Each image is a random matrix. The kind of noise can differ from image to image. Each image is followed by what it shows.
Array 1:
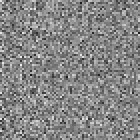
low rank plus noise
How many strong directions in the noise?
five to eight
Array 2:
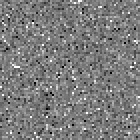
heavy tails
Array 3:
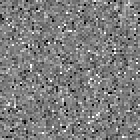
heavy tails
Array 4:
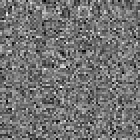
low rank plus noise
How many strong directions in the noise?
three or four
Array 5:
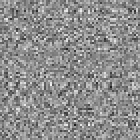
low rank plus noise
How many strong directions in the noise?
two
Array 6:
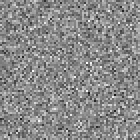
independent entries
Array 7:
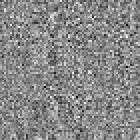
low rank plus noise
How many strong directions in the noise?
three or four
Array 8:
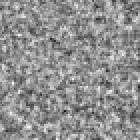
blotchy
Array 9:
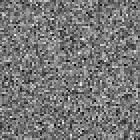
independent entries
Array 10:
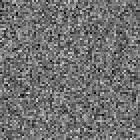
independent entries
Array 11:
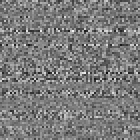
rows of uneven size
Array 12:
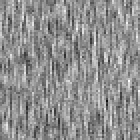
streaked along the columns
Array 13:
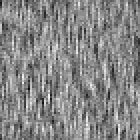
streaked along the columns
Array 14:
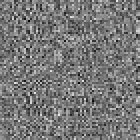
low rank plus noise
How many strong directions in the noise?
one
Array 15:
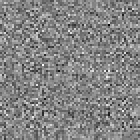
low rank plus noise
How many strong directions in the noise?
three or four
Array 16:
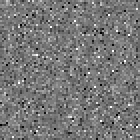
heavy tails
